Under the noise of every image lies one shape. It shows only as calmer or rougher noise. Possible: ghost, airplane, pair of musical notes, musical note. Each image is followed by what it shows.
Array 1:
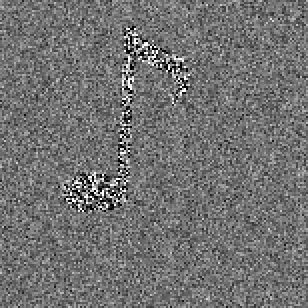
musical note
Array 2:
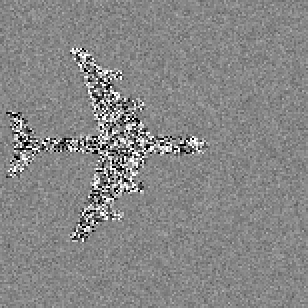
airplane
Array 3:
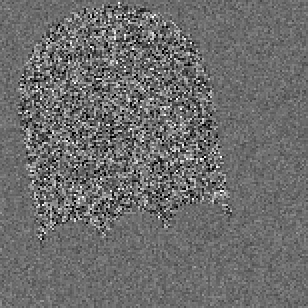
ghost
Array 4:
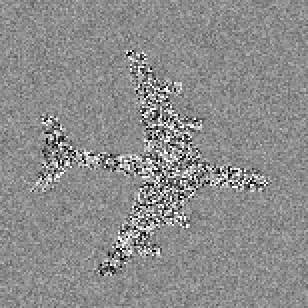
airplane
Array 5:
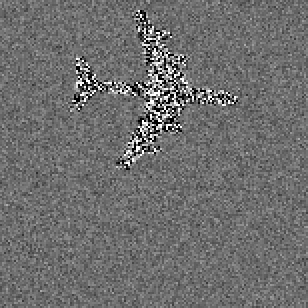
airplane
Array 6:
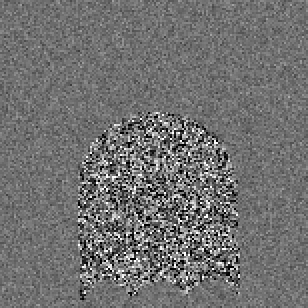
ghost
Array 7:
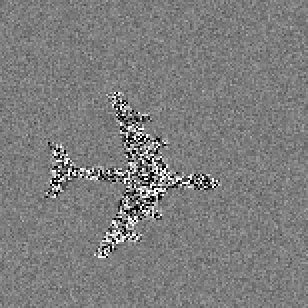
airplane
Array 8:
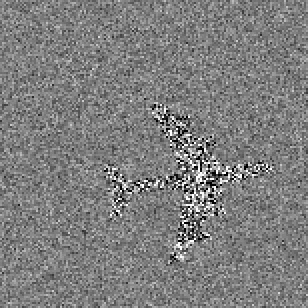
airplane
